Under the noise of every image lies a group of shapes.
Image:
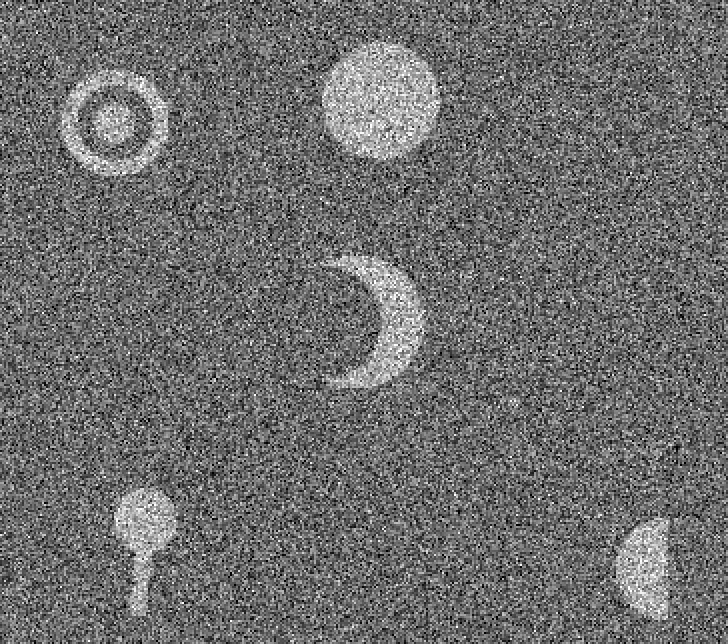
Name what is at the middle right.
nothing
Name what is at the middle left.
nothing
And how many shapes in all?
5
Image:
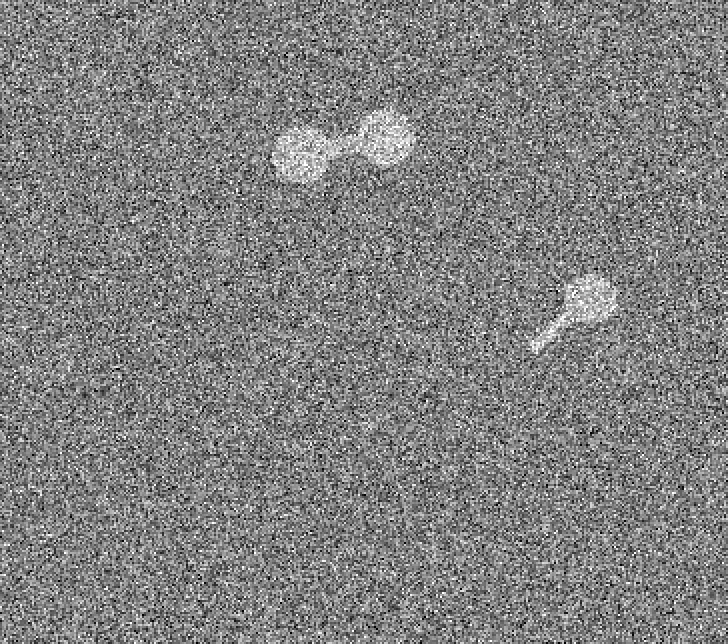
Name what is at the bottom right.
nothing
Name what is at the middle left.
nothing
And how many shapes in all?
2
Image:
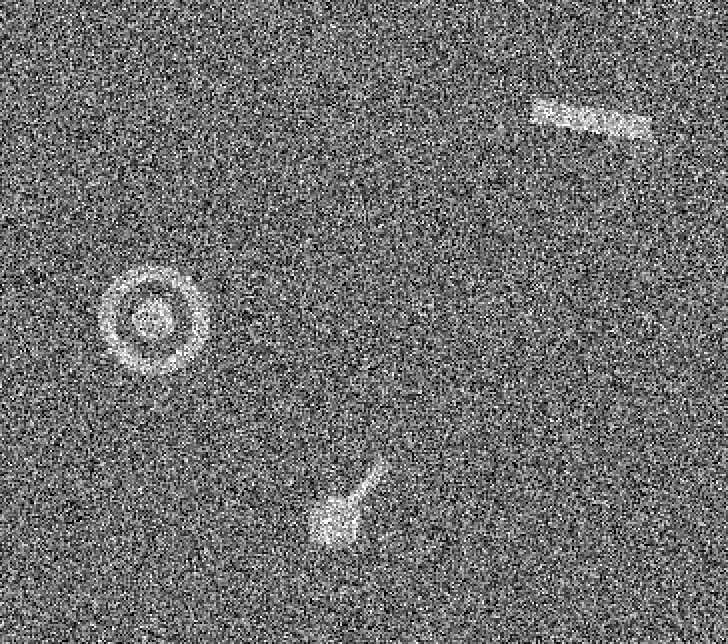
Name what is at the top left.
nothing
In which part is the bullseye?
middle left
